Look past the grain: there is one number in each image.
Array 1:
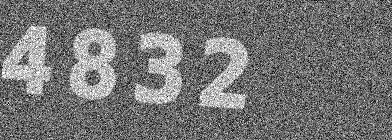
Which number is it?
4832
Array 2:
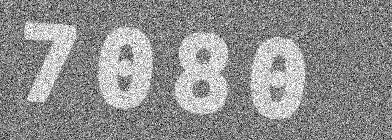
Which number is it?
7080
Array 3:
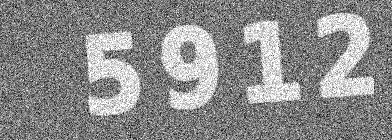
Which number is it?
5912
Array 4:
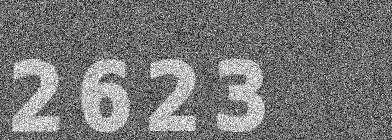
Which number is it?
2623
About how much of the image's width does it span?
two thirds
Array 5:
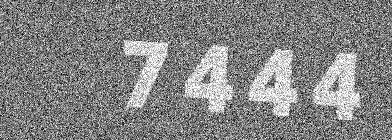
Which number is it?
7444
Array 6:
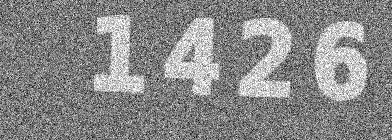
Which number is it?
1426
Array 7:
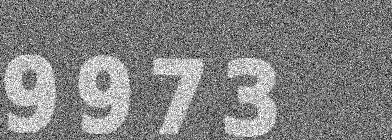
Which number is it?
9973
